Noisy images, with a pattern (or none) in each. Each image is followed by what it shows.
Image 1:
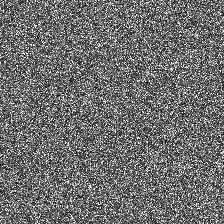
only noise
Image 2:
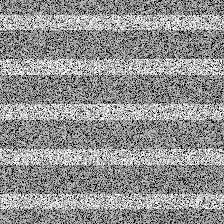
horizontal stripes
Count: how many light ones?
5
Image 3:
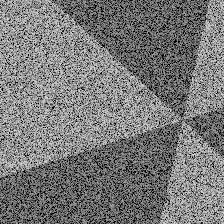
spokes from one point
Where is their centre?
middle right
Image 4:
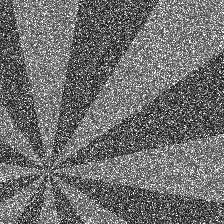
spokes from one point
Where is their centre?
bottom left
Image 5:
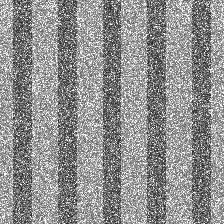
vertical stripes
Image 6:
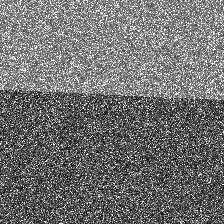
a sharp edge
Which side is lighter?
top
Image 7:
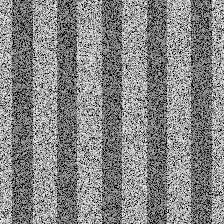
vertical stripes
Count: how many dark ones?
5
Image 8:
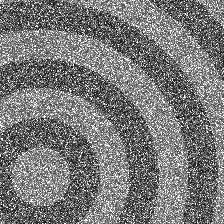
rings round one point
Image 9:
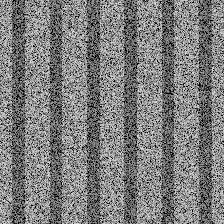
vertical stripes
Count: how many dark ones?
6
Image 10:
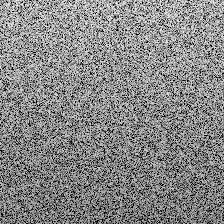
a smooth slope
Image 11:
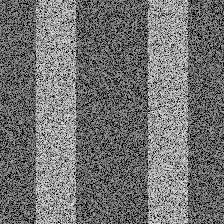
vertical stripes
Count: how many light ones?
2
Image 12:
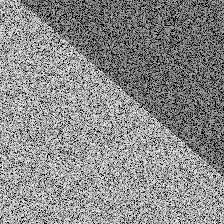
a sharp edge
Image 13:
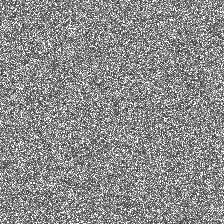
only noise
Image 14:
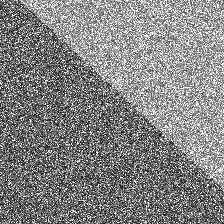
a sharp edge
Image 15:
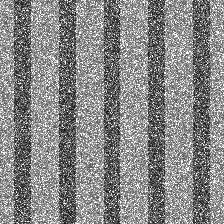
vertical stripes
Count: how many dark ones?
5
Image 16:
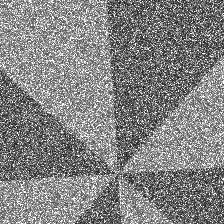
spokes from one point
